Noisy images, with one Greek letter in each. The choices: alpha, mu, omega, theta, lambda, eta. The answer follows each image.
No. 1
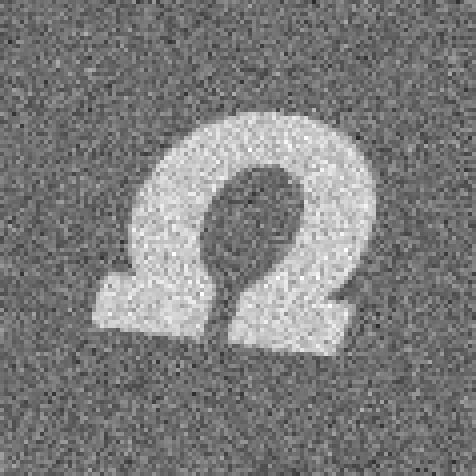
light omega
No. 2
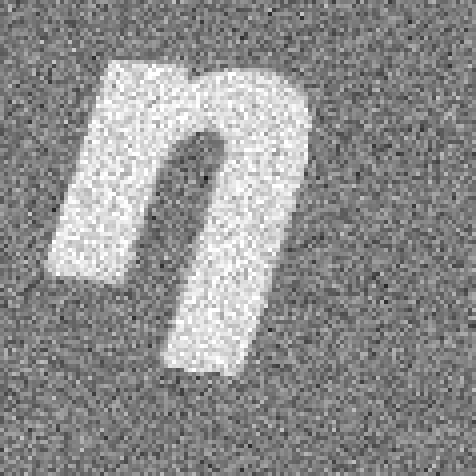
light eta
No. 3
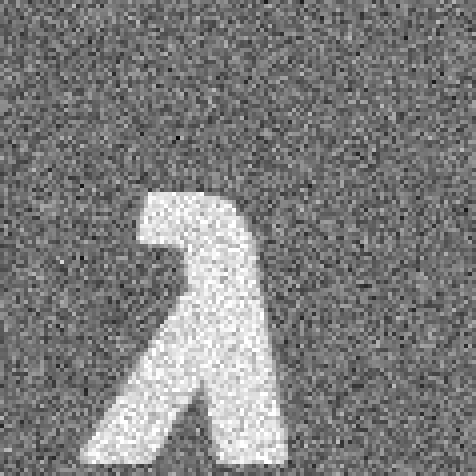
light lambda
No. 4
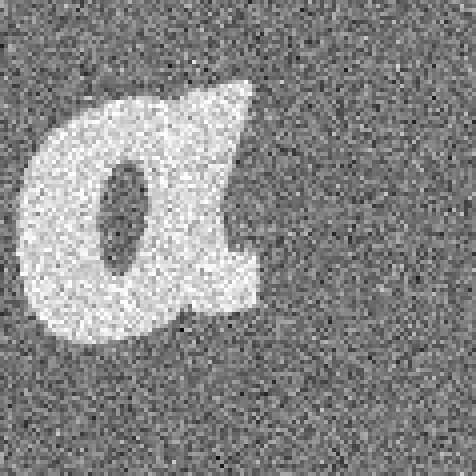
light alpha
